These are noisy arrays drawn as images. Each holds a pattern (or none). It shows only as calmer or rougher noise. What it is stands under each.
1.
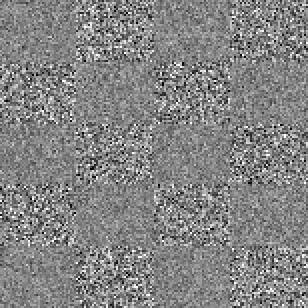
a checkerboard
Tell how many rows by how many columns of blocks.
5 by 4
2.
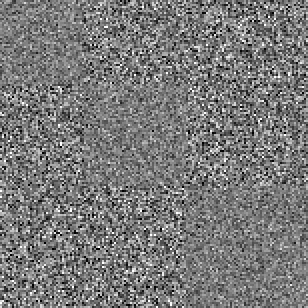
blocks along the diagonal
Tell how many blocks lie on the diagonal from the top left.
3
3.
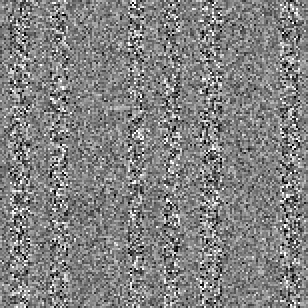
bands of columns
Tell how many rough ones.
6
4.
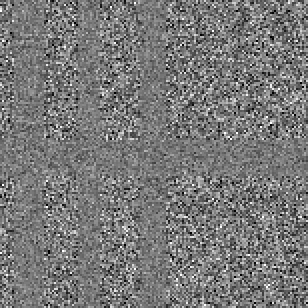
bands of rows crossing bands of columns
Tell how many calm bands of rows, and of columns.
1 and 3
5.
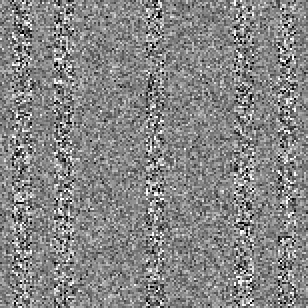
bands of columns
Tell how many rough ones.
5
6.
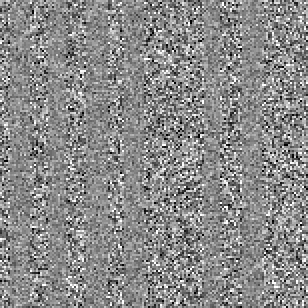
bands of columns
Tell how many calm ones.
6
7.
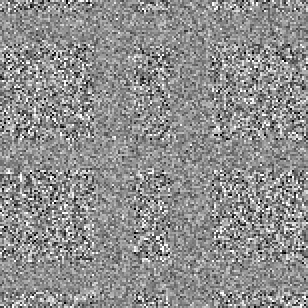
bands of rows crossing bands of columns
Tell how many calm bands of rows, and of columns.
3 and 2
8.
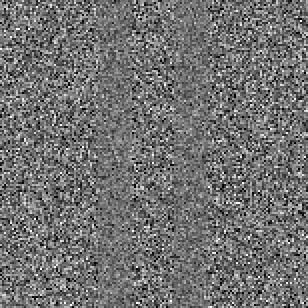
bands of columns
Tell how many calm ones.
2
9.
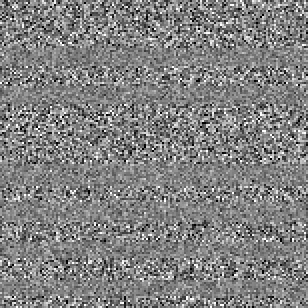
bands of rows
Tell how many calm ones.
6
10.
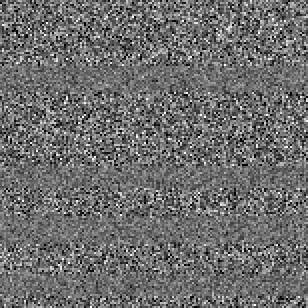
bands of rows
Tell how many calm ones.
4
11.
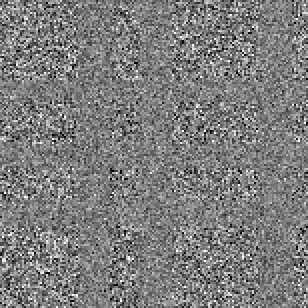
bands of rows crossing bands of columns
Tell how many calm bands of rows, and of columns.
3 and 3
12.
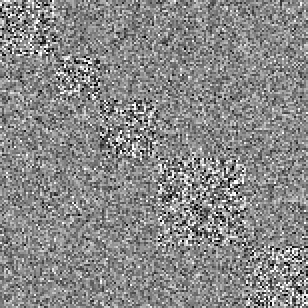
blocks along the diagonal
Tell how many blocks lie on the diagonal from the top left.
5
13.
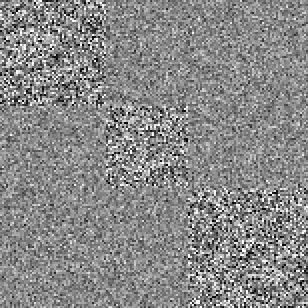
blocks along the diagonal
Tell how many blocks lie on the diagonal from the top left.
3
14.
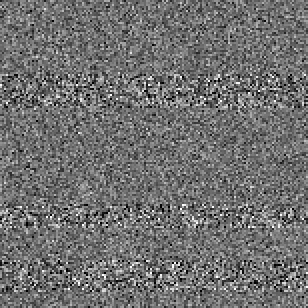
bands of rows
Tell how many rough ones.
3
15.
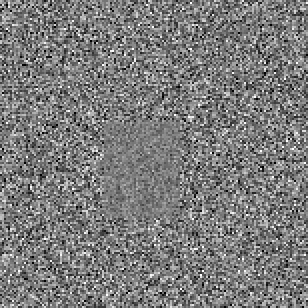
one block
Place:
centre
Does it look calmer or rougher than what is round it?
calmer
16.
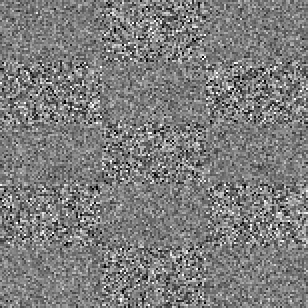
a checkerboard
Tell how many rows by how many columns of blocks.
5 by 3
